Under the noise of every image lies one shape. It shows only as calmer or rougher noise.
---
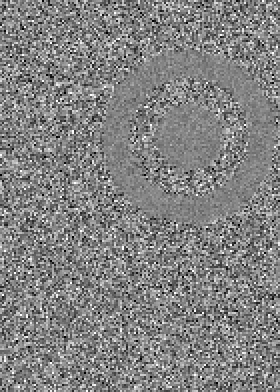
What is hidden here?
calm bullseye
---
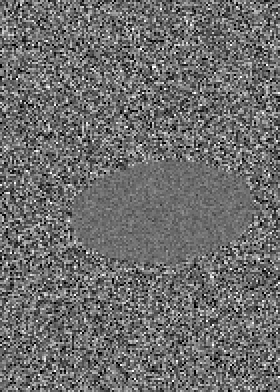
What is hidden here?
calm ellipse
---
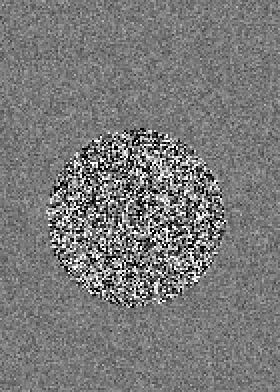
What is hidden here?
rough disc
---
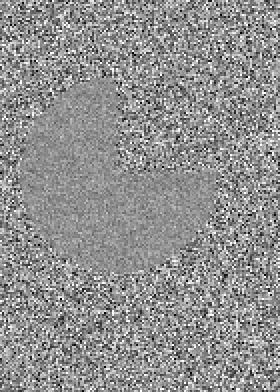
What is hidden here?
calm disc with a wedge cut out
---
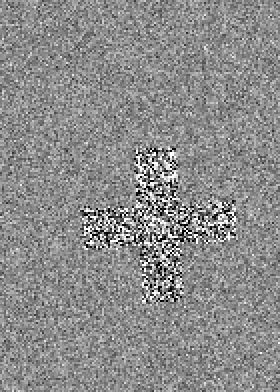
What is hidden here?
rough cross
